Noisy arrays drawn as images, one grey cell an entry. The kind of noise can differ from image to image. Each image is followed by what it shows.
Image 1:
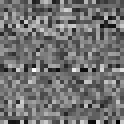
rows of uneven size
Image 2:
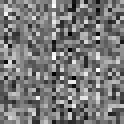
columns of uneven size
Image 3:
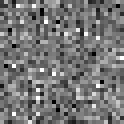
heavy tails
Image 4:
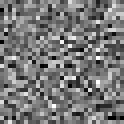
low rank plus noise
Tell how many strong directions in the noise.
three or four
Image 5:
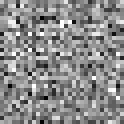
low rank plus noise
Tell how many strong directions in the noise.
two
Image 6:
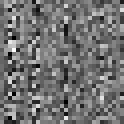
columns of uneven size
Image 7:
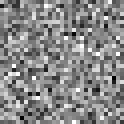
independent entries
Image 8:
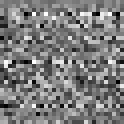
rows of uneven size
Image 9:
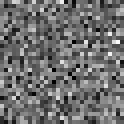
independent entries
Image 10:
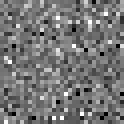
heavy tails
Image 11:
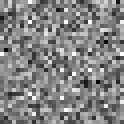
independent entries
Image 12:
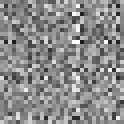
low rank plus noise
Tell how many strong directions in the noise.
one
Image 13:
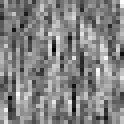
streaked along the columns
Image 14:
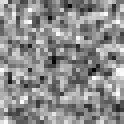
blotchy
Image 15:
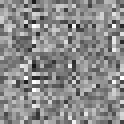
low rank plus noise
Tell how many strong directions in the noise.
one
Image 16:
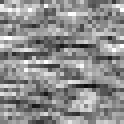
streaked along the rows
